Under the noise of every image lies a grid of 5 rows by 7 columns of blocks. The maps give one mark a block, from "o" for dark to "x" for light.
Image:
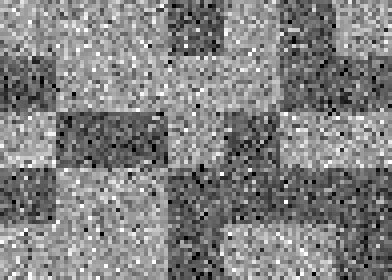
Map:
xxxoxox
oxxxxoo
xooxoxx
oxxoooo
xxxoxxo
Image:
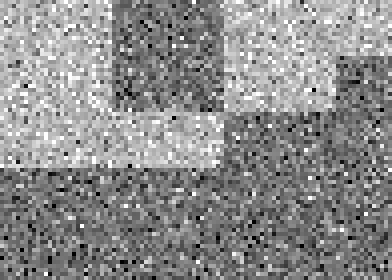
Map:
xxooxxx
xxooxxo
xxxxooo
ooooooo
ooooooo
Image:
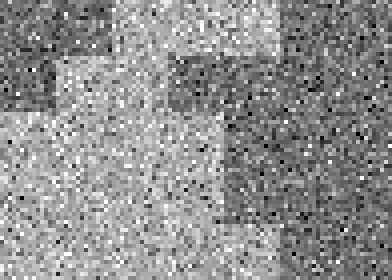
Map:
ooxxxoo
oxxoooo
xxxxooo
xxxxooo
xxxxxoo
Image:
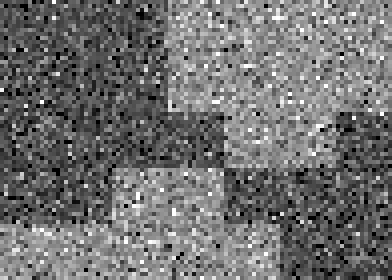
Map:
oooxxxx
oooxxxx
ooooxxo
ooxxooo
xxxxxoo
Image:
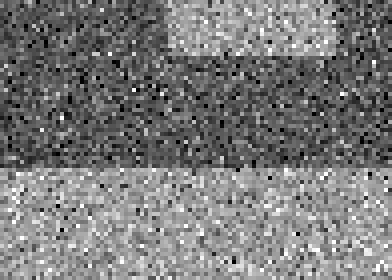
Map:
oooxxxo
ooooooo
ooooooo
xxxxxxx
xxxxxxx
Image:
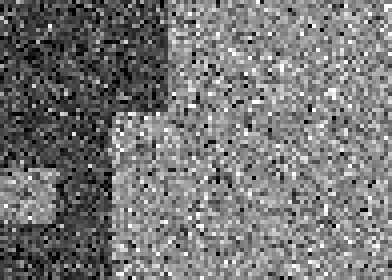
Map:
oooxxxx
oooxxxx
ooxxxxx
xoxxxxx
ooxxxxx
